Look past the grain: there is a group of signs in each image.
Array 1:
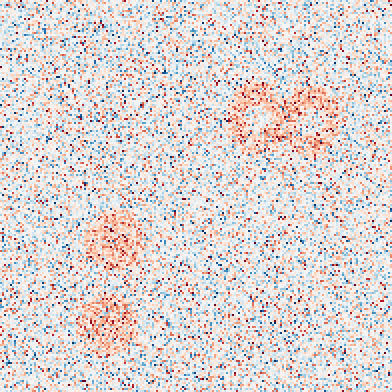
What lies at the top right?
infinity sign
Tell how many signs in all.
2
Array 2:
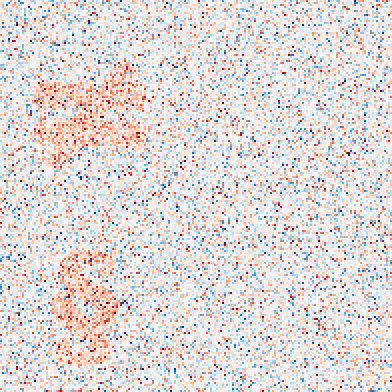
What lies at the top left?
not-equal sign
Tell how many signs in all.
2
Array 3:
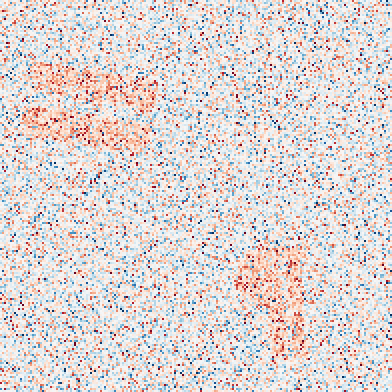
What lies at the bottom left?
nothing
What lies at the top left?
equals sign
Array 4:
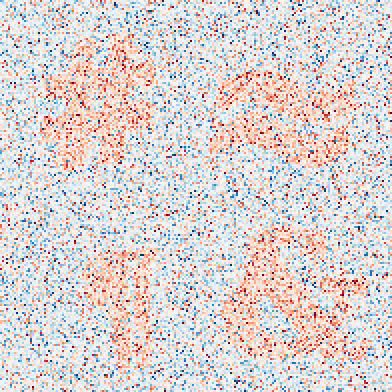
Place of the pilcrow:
bottom left
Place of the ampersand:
bottom right
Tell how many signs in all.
4
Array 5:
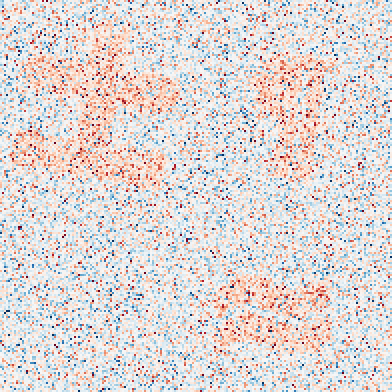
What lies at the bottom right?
approximately sign
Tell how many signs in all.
3
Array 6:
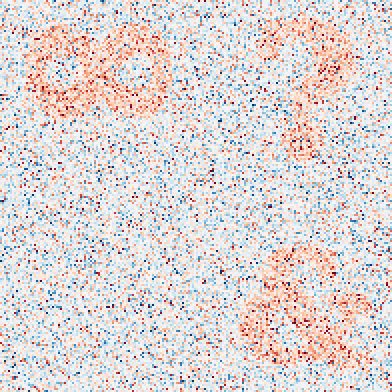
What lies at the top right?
question mark
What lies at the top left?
infinity sign
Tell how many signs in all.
3
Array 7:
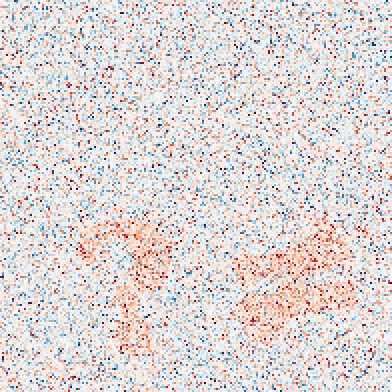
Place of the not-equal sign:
bottom right
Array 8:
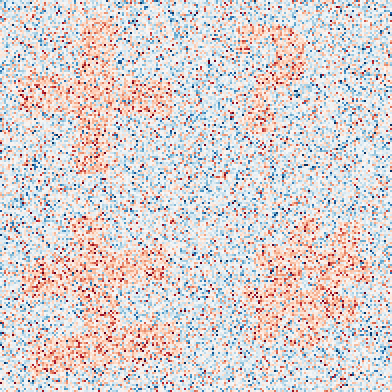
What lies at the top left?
plus sign
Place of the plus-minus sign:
bottom left
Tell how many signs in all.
4
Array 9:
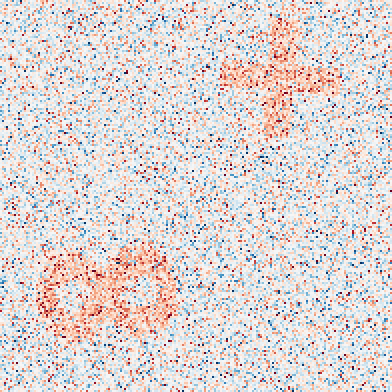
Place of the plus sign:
top right
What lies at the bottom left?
infinity sign
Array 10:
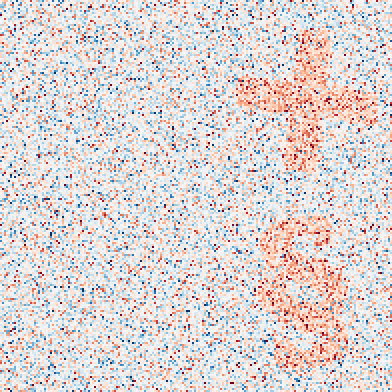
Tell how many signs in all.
2
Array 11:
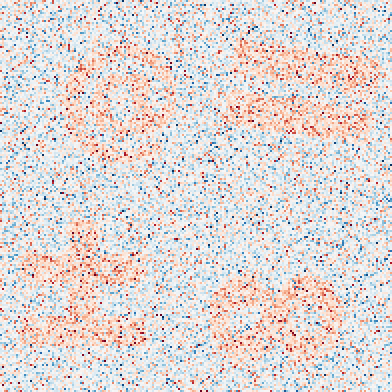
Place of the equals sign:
top right
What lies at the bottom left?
plus-minus sign
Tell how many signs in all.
4
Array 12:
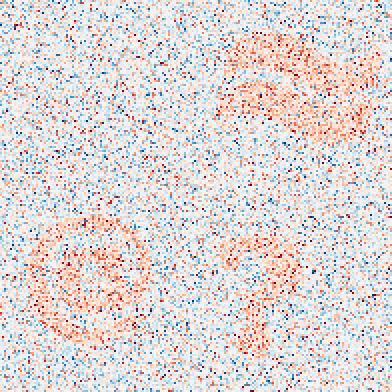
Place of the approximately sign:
top right
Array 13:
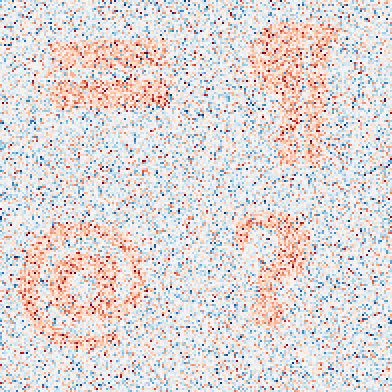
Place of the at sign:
bottom left
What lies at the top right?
pilcrow
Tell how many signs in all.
4
